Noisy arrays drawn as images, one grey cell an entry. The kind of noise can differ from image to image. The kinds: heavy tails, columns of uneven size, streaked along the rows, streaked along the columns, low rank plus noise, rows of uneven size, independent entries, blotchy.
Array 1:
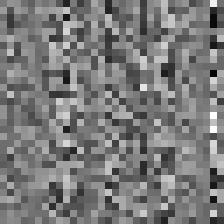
columns of uneven size
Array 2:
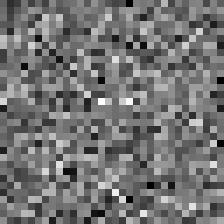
independent entries
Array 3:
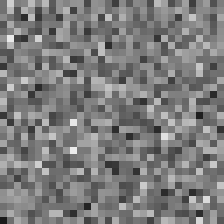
independent entries
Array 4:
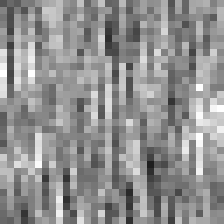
streaked along the columns
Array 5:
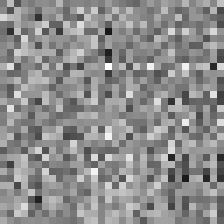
low rank plus noise
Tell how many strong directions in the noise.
two
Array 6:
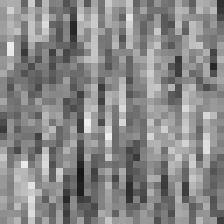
streaked along the columns
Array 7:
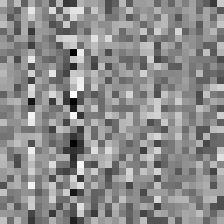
columns of uneven size
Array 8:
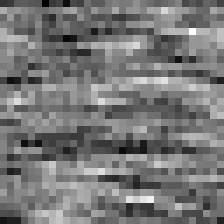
streaked along the rows
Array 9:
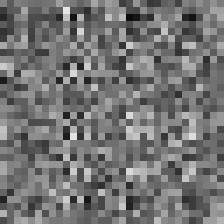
low rank plus noise
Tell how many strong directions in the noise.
one
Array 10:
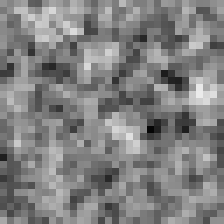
blotchy
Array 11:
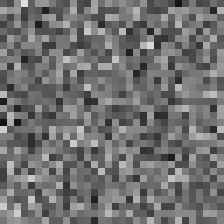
independent entries
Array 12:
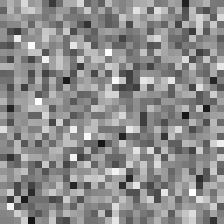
independent entries
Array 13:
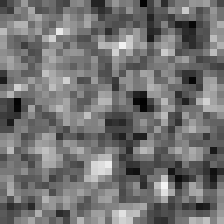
blotchy
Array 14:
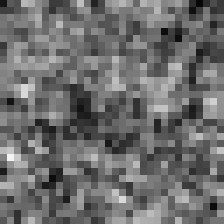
blotchy
